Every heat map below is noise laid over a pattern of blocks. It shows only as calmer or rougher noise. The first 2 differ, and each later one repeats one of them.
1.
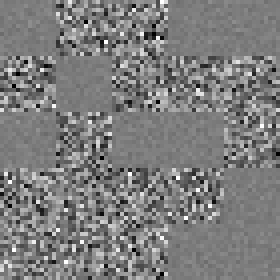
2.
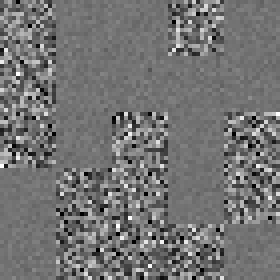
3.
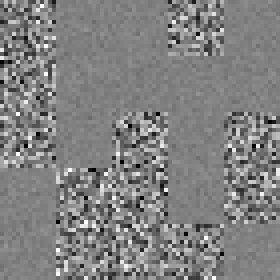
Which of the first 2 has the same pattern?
2
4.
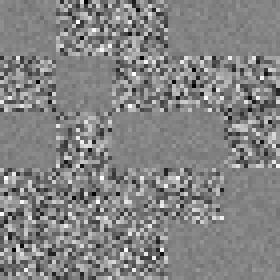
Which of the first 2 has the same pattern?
1
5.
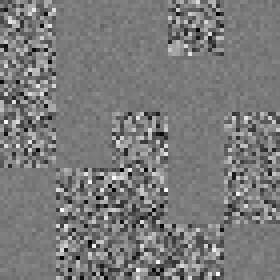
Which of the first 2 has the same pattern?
2
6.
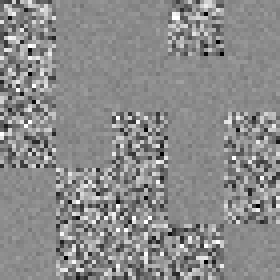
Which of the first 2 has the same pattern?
2
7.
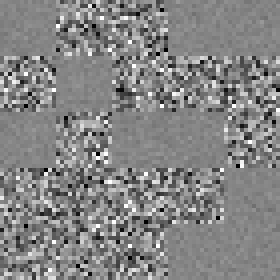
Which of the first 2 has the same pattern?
1
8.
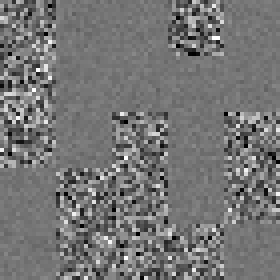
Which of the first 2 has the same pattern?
2
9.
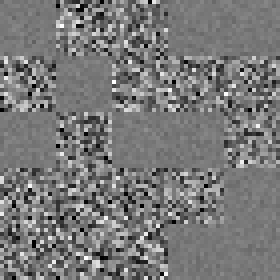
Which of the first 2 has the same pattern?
1
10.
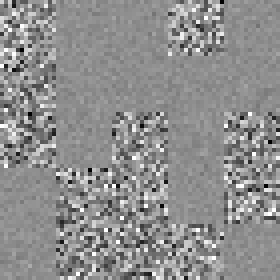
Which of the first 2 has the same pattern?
2
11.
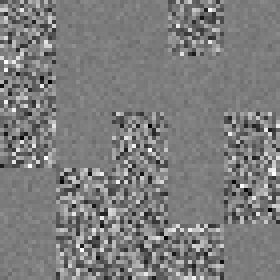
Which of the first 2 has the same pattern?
2
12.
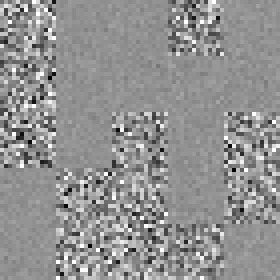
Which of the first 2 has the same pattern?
2
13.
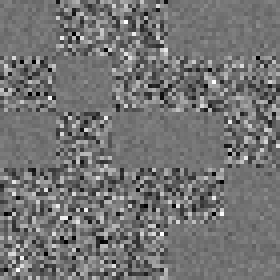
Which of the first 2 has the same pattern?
1
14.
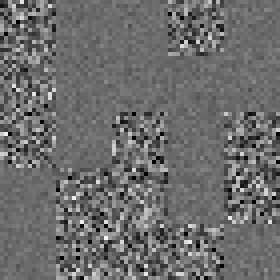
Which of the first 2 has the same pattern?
2
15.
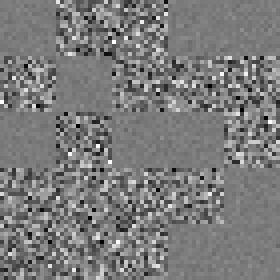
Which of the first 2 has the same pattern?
1
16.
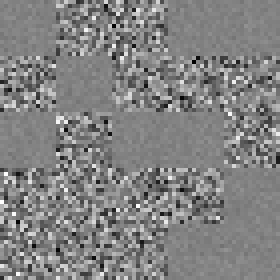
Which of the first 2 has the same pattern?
1
